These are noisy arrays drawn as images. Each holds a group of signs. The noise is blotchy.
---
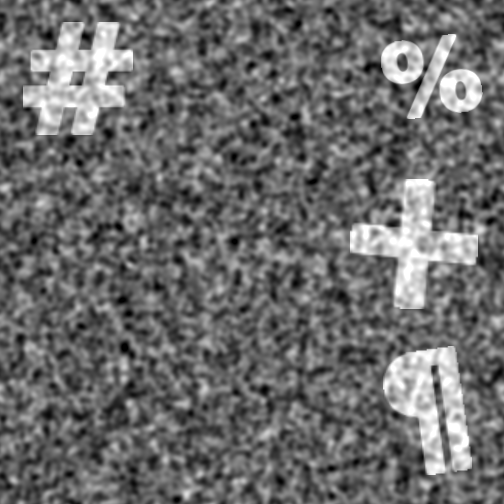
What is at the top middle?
nothing
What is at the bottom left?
nothing
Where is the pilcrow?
bottom right
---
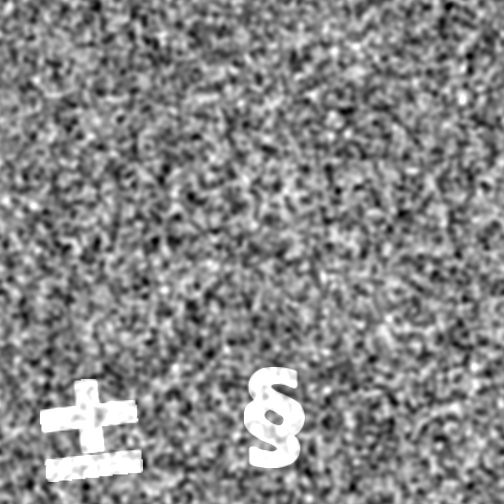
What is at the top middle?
nothing
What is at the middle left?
nothing
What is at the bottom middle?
section sign
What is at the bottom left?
plus-minus sign
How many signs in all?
2
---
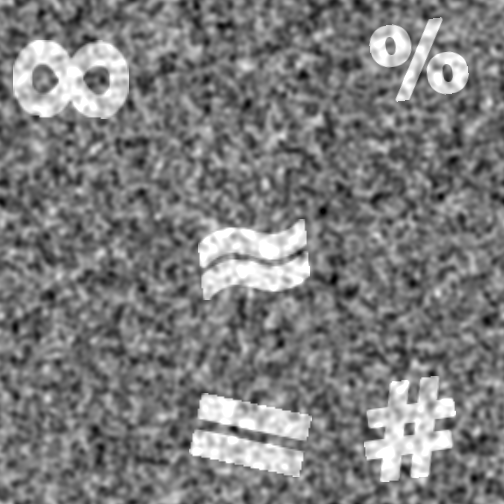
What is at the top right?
percent sign
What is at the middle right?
nothing
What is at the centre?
approximately sign
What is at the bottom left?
nothing
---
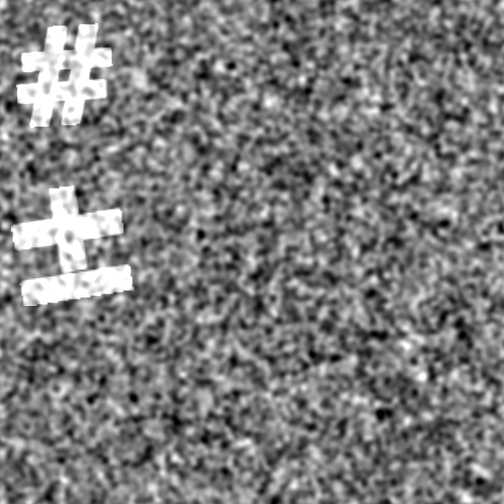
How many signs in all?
2
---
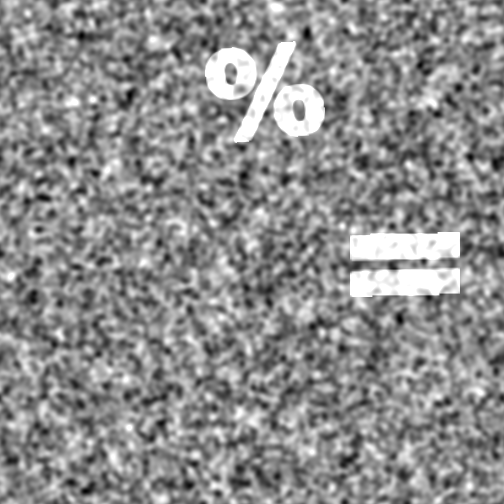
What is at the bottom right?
nothing
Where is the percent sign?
top middle
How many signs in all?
2
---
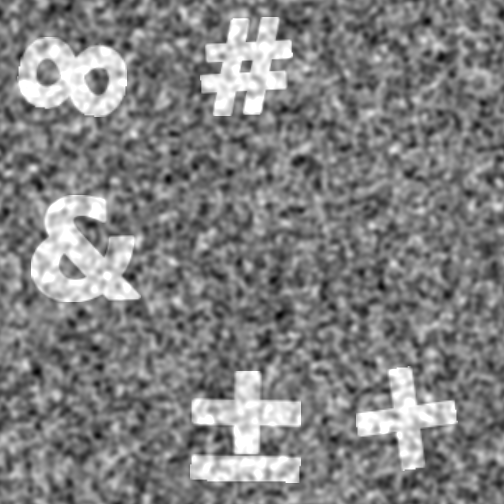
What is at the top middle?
hash sign
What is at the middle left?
ampersand
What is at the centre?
nothing
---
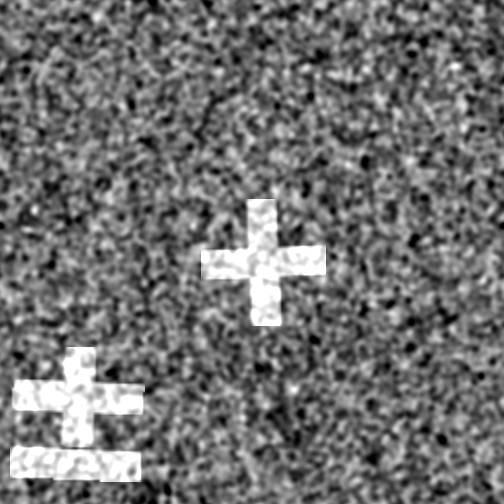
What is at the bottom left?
plus-minus sign
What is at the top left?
nothing
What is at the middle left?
nothing
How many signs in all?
2
